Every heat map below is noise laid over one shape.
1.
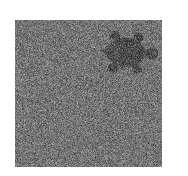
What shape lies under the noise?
turtle
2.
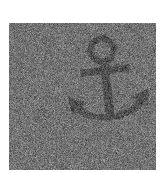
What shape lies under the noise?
anchor
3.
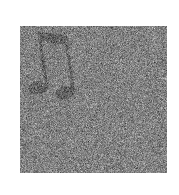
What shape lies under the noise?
pair of musical notes
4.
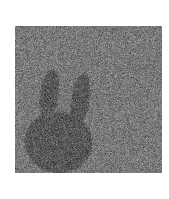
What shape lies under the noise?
rabbit's head
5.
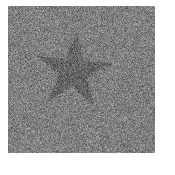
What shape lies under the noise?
star
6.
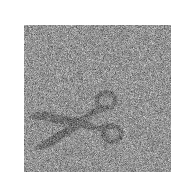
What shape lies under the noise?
pair of scissors
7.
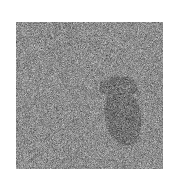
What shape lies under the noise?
footprint
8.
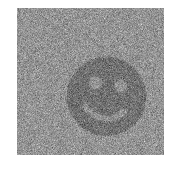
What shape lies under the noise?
smiling face
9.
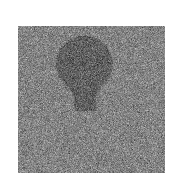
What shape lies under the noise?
light bulb
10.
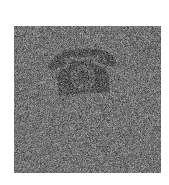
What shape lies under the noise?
telephone
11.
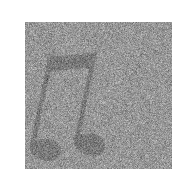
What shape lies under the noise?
pair of musical notes
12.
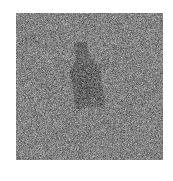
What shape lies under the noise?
bottle
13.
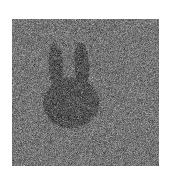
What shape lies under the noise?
rabbit's head
